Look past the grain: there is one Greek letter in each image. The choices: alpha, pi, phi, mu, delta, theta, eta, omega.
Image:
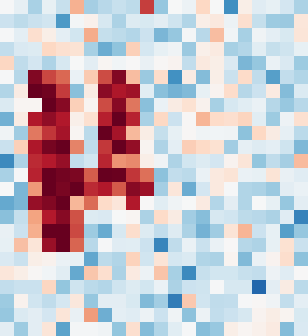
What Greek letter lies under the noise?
mu
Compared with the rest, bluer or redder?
redder
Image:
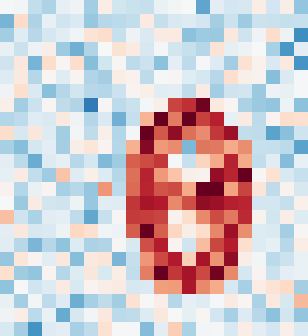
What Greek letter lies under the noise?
theta
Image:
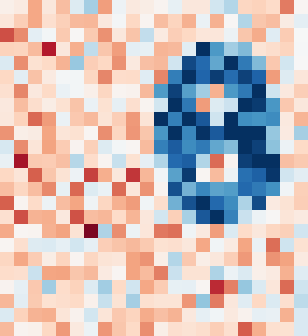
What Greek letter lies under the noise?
theta
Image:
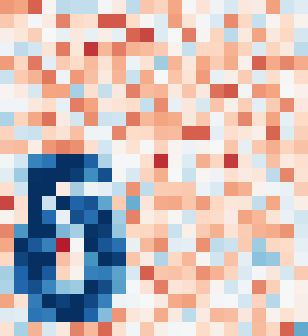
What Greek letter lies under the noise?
delta
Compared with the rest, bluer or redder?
bluer
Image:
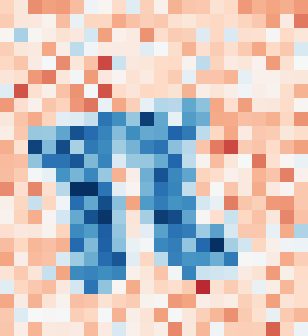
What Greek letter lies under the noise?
pi
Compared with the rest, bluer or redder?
bluer
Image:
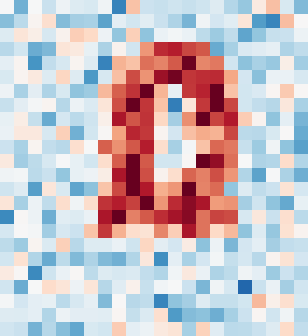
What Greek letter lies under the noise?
omega
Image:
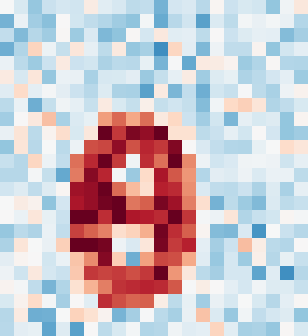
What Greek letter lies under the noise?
theta
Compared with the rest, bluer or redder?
redder
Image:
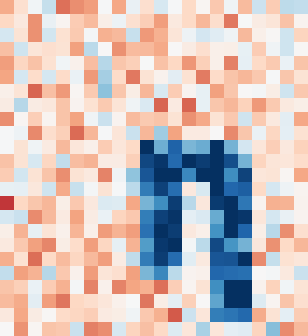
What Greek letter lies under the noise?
eta
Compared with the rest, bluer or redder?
bluer
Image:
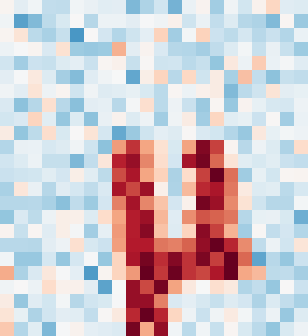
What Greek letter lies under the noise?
mu
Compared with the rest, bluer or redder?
redder
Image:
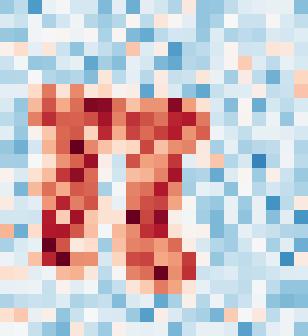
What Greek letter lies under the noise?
pi
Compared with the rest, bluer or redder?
redder
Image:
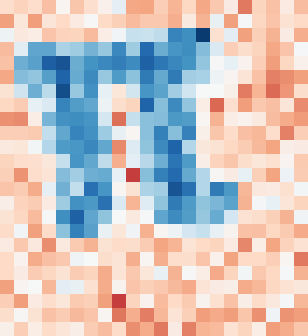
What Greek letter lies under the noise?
pi
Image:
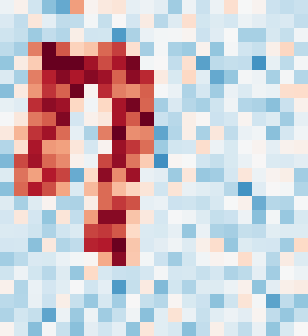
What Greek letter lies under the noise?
eta
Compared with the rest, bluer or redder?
redder
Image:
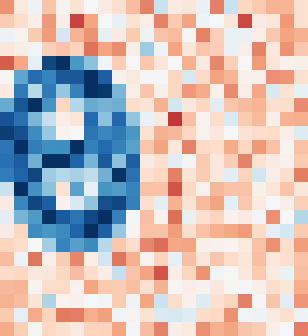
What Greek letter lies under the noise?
theta
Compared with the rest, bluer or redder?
bluer
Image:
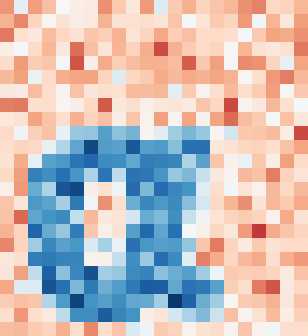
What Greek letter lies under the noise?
alpha
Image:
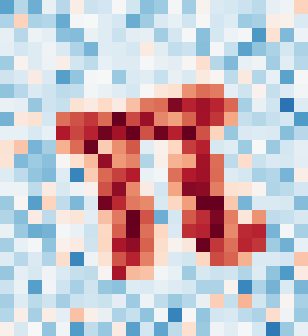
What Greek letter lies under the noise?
pi
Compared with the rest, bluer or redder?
redder
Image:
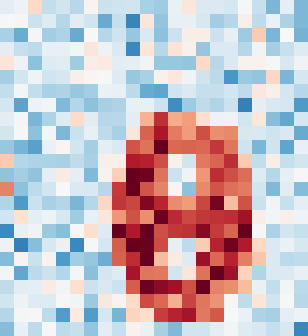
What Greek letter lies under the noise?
theta
